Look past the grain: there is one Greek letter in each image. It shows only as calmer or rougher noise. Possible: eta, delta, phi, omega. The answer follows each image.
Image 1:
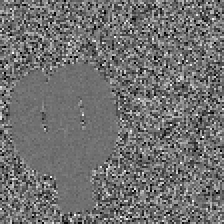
phi
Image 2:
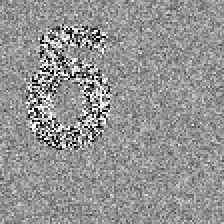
delta
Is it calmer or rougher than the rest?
rougher
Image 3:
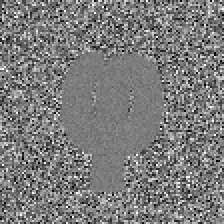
phi
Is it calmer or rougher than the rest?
calmer
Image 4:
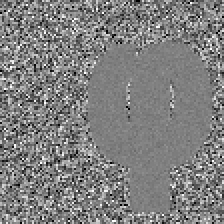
phi
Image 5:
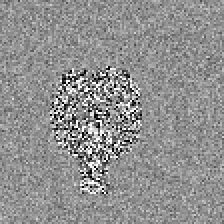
phi
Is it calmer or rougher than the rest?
rougher
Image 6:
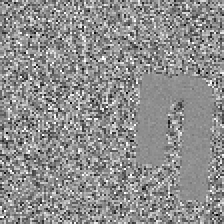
eta
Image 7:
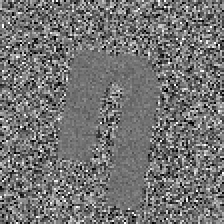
eta
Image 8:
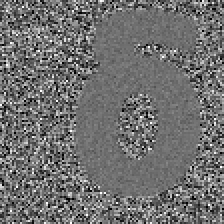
delta
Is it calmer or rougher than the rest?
calmer
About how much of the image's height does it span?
nearly all
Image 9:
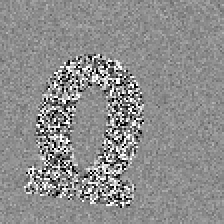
omega
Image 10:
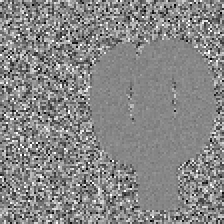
phi
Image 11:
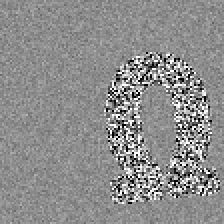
omega
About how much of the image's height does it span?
two thirds
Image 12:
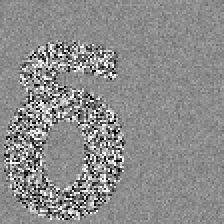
delta
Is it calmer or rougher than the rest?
rougher
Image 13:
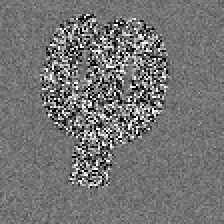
phi
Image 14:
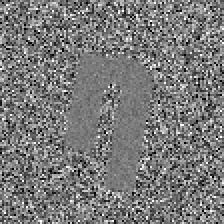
eta
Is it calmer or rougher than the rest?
calmer
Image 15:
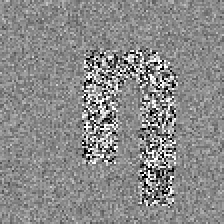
eta
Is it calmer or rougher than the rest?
rougher
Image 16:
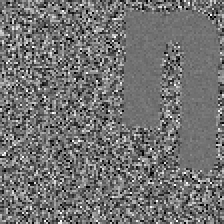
eta
